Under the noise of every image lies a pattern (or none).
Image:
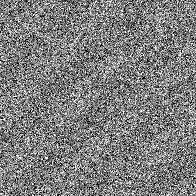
diagonal stripes
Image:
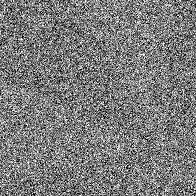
spokes from one point
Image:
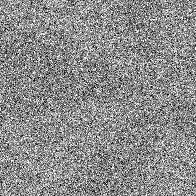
spokes from one point
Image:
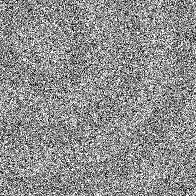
rings round one point
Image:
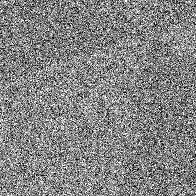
spokes from one point
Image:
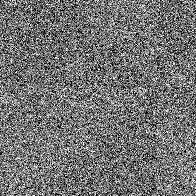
spokes from one point
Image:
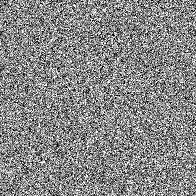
only noise
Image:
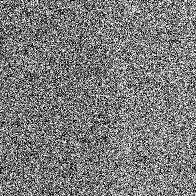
a sharp edge
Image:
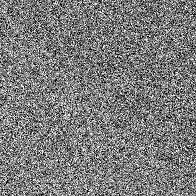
a sharp edge
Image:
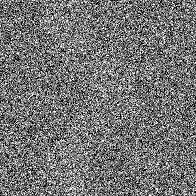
a wavy band
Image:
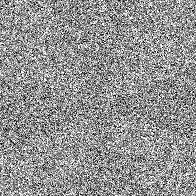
spokes from one point
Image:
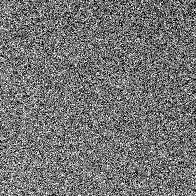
a smooth slope
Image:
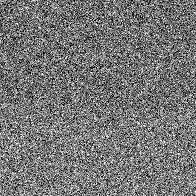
a sharp edge
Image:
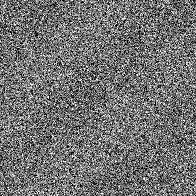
diagonal stripes
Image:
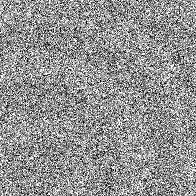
rings round one point
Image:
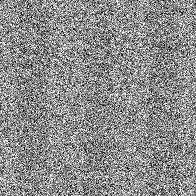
vertical stripes
